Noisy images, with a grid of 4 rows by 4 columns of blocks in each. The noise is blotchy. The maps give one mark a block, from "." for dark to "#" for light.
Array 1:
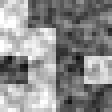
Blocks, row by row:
# . . .
# # . .
. # . #
# # . .
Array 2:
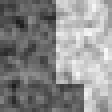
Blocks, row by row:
. . # #
. . # #
. . # #
. . . #
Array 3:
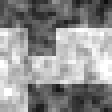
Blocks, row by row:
. . . .
# . # #
# # # #
# . . .
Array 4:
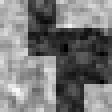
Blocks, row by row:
# . # #
# . . .
# # . .
# # . #
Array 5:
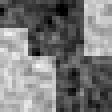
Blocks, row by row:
. . . #
# . . #
# # . .
# # . .
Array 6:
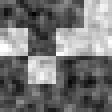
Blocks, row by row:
. . . #
# . # #
. # . .
. . . .
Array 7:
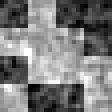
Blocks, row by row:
. # . .
# # # .
. # # #
# . . #
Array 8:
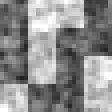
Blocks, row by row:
. # # .
. # . .
. # . #
# . . #
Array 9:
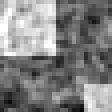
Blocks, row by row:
# # . .
# # . .
. . . .
. . . #
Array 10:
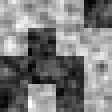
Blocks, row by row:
# # # .
# . # #
. . . #
. # . #
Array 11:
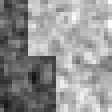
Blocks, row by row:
. # # #
. # # #
. . # #
. . # #
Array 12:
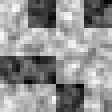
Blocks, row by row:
# . # .
# # # #
. . # #
# # . #
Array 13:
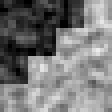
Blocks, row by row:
. . . #
. . # #
. # # #
# # # #
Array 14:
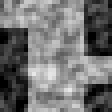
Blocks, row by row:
# # # .
. # # .
. # # #
. # # .
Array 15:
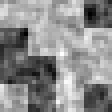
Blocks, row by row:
# # # .
. # # #
. . # #
# . # .
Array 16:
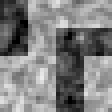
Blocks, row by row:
. # # #
. # . .
# # . #
# # . #
